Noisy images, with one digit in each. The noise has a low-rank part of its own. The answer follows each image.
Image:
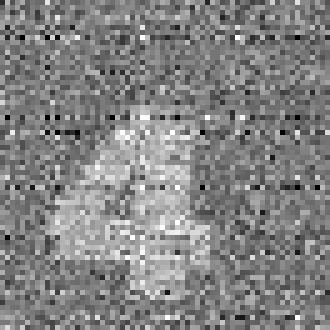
4
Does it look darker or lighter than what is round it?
lighter
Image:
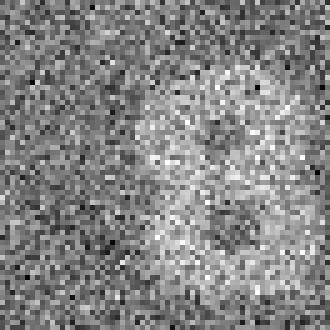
8
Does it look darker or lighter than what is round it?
lighter
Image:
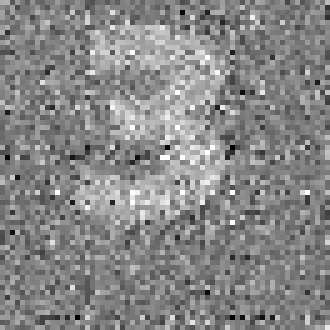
3
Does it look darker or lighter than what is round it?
lighter
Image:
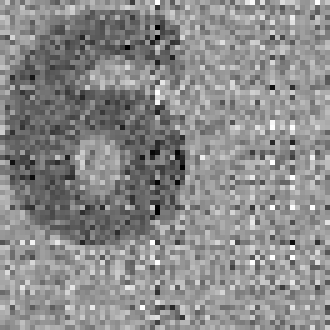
6
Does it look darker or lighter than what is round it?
darker
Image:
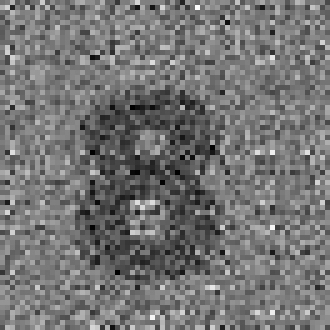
8
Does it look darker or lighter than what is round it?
darker
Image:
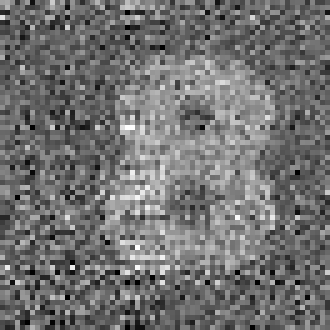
8
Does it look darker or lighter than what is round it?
lighter
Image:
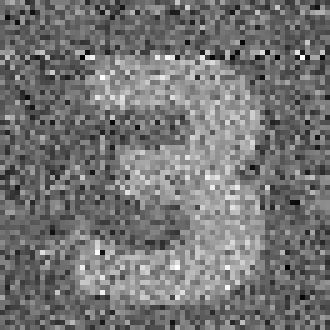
3
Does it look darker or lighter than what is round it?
lighter
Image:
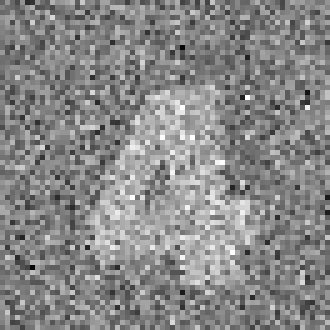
4
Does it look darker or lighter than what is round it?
lighter
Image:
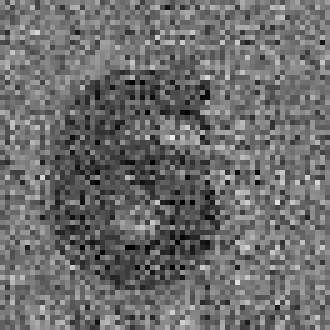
6
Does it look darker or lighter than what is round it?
darker
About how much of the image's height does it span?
two thirds
